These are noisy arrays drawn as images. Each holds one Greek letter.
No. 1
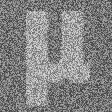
mu
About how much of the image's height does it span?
nearly all
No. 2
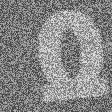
omega
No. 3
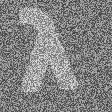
lambda
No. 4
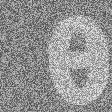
theta
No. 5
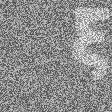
xi
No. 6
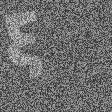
xi
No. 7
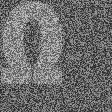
omega
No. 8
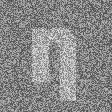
eta
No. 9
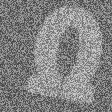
omega
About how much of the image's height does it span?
nearly all
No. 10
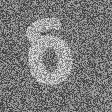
delta
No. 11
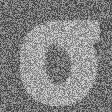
sigma
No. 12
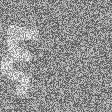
xi
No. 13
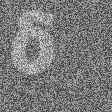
delta
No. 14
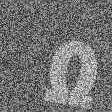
omega
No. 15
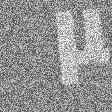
mu
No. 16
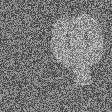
phi
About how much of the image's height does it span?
two thirds
